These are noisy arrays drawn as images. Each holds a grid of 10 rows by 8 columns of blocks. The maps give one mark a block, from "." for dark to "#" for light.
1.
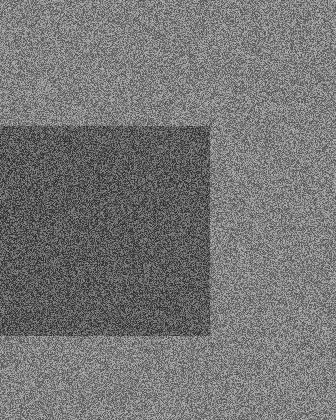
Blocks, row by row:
# # # # # # # #
# # # # # # # #
# # # # # # # #
. . . . . # # #
. . . . . # # #
. . . . . # # #
. . . . . # # #
. . . . . # # #
# # # # # # # #
# # # # # # # #
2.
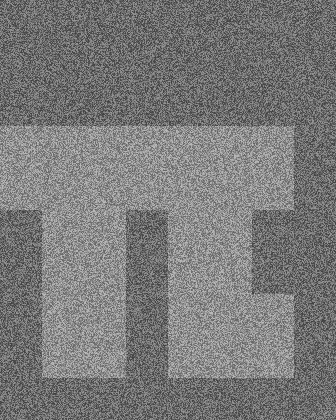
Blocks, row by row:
. . . . . . . .
. . . . . . . .
. . . . . . . .
# # # # # # # .
# # # # # # # .
. # # . # # . .
. # # . # # . .
. # # . # # # .
. # # . # # # .
. . . . . . . .
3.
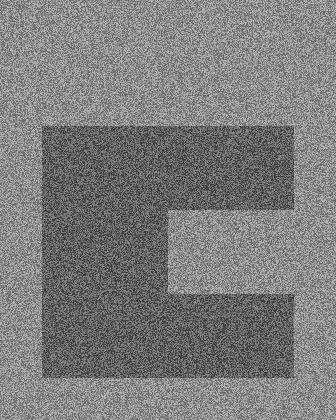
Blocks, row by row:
# # # # # # # #
# # # # # # # #
# # # # # # # #
# . . . . . . #
# . . . . . . #
# . . . # # # #
# . . . # # # #
# . . . . . . #
# . . . . . . #
# # # # # # # #
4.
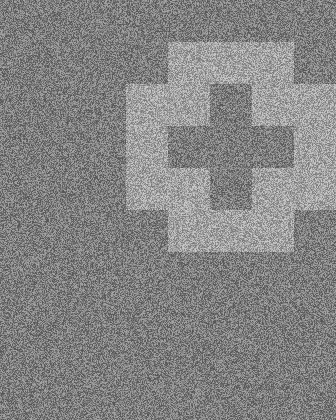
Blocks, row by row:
. . . . . . . .
. . . . # # # .
. . . # # . # #
. . . # . . . #
. . . # # . # #
. . . . # # # .
. . . . . . . .
. . . . . . . .
. . . . . . . .
. . . . . . . .
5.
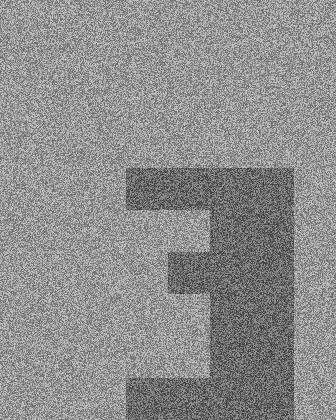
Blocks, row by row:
# # # # # # # #
# # # # # # # #
# # # # # # # #
# # # # # # # #
# # # . . . . #
# # # # # . . #
# # # # . . . #
# # # # # . . #
# # # # # . . #
# # # . . . . #
